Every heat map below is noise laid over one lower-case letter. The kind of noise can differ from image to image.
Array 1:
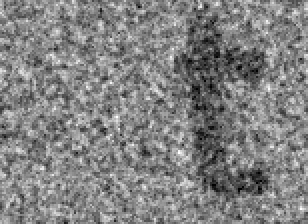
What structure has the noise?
blotchy
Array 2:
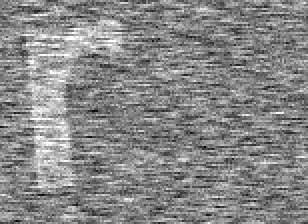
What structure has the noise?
streaked along the rows
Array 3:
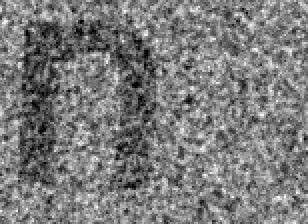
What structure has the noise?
blotchy
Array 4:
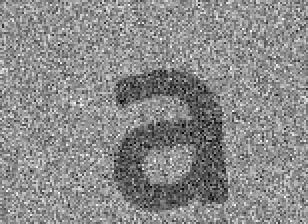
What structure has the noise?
independent entries
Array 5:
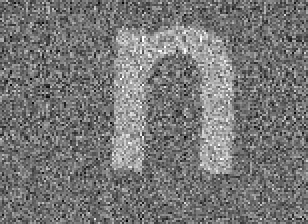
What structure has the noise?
low rank plus noise
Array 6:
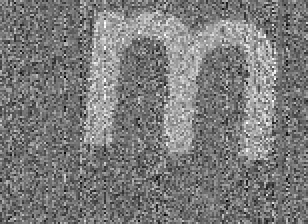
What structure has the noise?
columns of uneven size
